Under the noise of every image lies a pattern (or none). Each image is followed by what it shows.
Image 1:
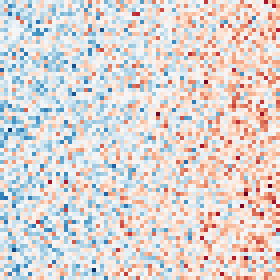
a smooth slope
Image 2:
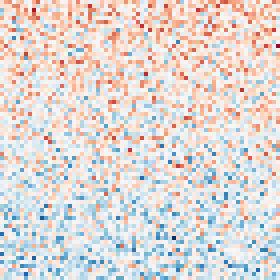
a smooth slope
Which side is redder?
top
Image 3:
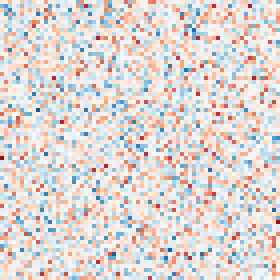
only noise
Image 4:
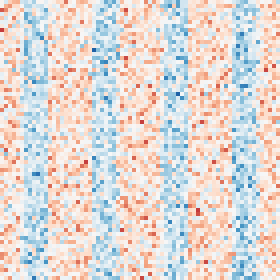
vertical stripes
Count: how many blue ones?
4
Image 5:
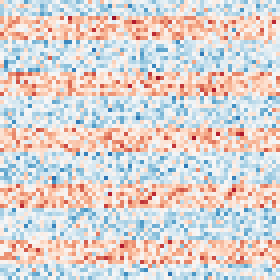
horizontal stripes
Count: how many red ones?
5
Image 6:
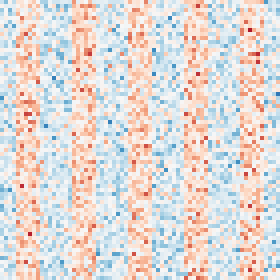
vertical stripes
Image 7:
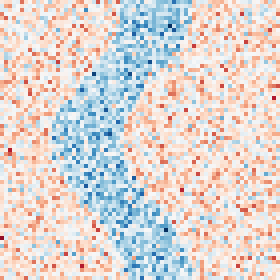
a wavy band
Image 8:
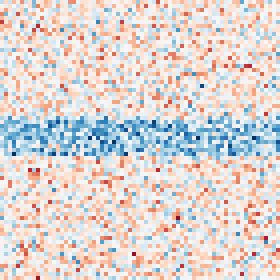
one horizontal stripe
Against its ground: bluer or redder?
bluer
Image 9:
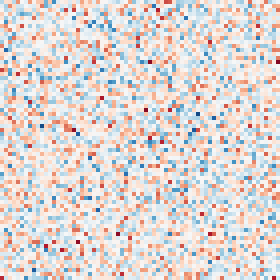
only noise
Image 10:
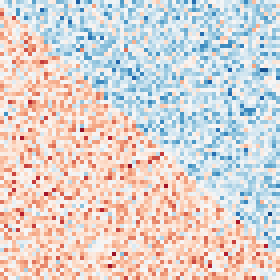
a sharp edge
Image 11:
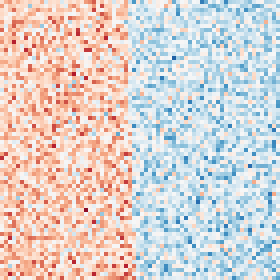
a sharp edge
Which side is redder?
left
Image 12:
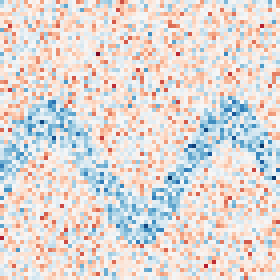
a wavy band
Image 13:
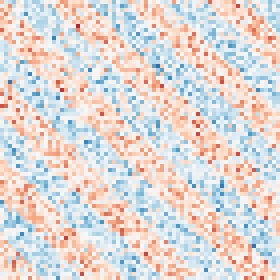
diagonal stripes
